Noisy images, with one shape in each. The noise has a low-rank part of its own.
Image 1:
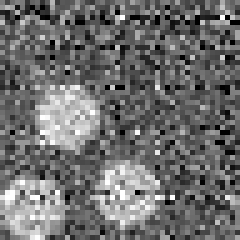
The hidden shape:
three dots
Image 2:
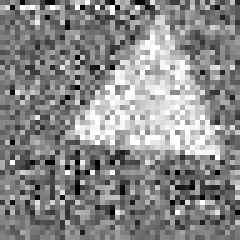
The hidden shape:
triangle
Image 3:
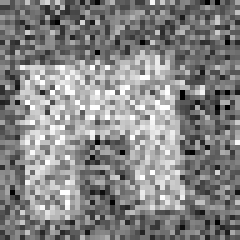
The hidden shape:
square with a notch
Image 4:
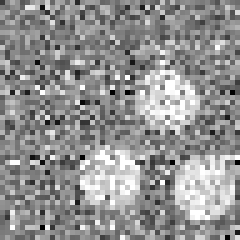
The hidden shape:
three dots
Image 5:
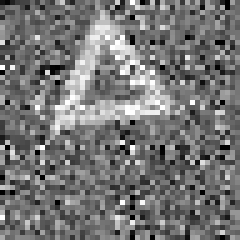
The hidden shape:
triangle frame
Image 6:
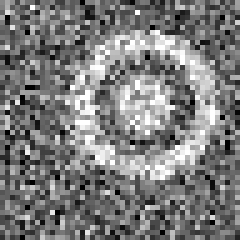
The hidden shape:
bullseye
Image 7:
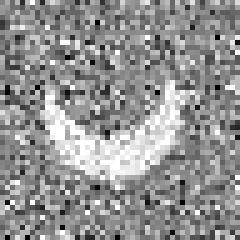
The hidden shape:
crescent
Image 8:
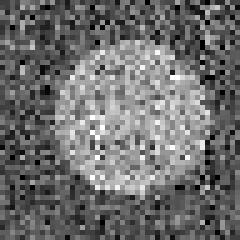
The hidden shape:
disc
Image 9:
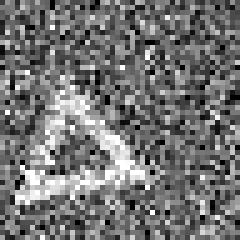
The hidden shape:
triangle frame
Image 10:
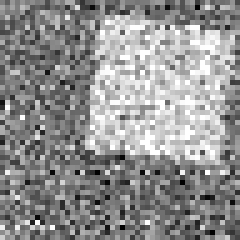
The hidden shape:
square
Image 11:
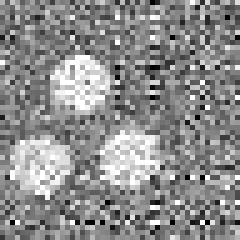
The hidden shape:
three dots
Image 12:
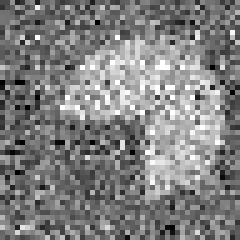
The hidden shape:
disc with a wedge cut out
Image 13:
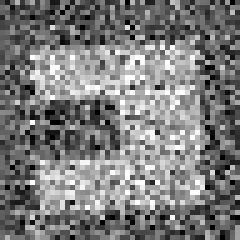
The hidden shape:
square with a notch
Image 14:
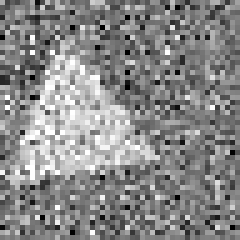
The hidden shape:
triangle
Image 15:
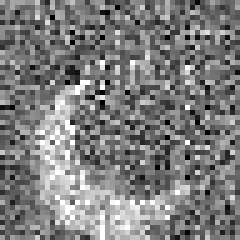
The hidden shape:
crescent
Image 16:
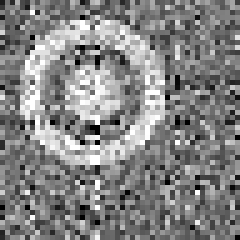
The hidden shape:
bullseye
